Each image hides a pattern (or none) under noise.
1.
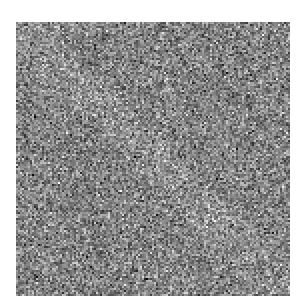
a diagonal band
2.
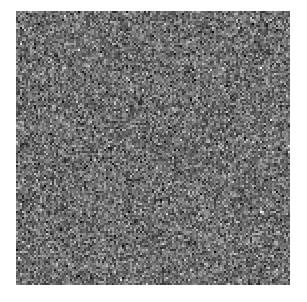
only noise
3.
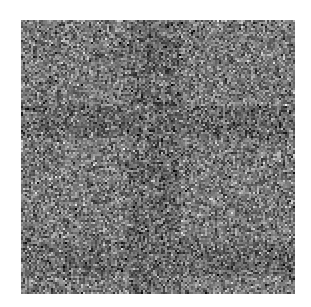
bands of rows crossing bands of columns
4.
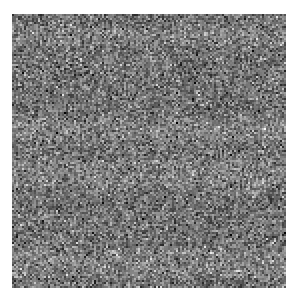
bands of rows
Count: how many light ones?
4
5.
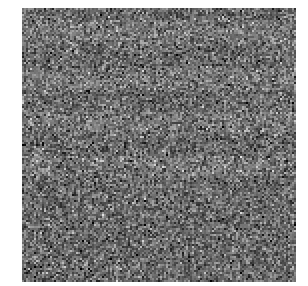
bands of rows
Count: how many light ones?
4
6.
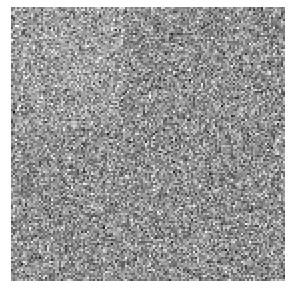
one block
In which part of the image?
top left
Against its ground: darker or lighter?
lighter
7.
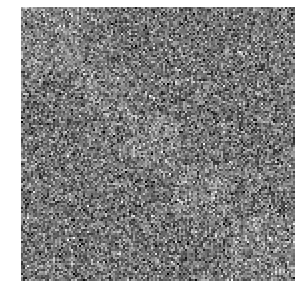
blocks along the diagonal
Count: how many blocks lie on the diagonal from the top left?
5
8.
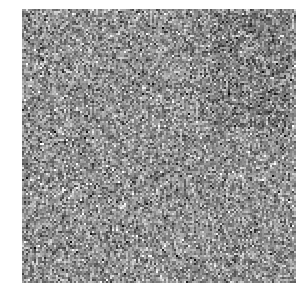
one block
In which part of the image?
top right
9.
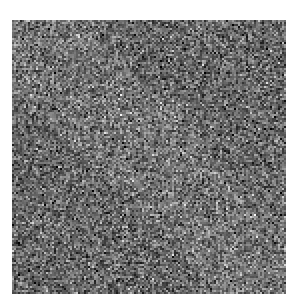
a diagonal band
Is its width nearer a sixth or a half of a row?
a half
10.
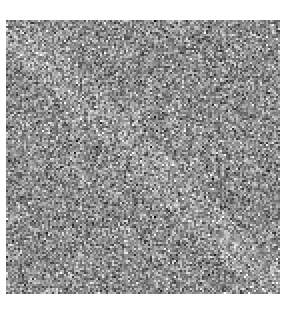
a diagonal band
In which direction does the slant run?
top left to bottom right
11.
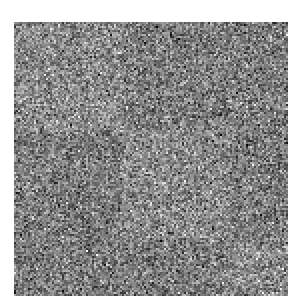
blocks along the diagonal
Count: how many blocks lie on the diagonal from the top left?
3
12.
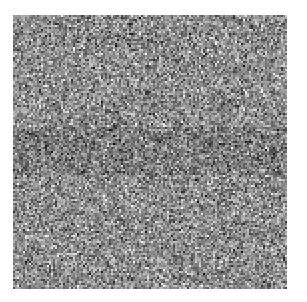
one band of rows
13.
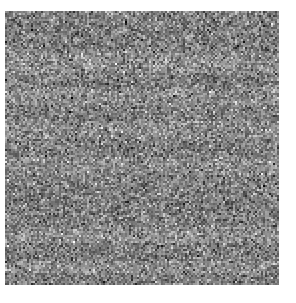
bands of rows
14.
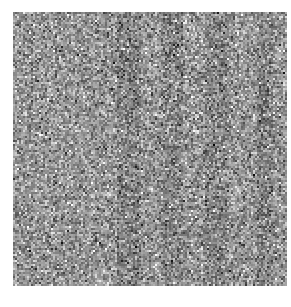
bands of columns
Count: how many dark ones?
4
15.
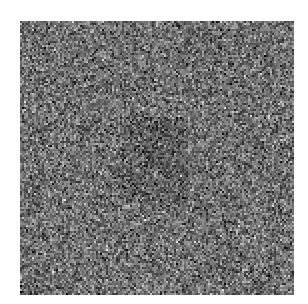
one block
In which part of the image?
centre
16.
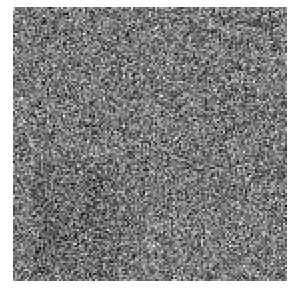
one block
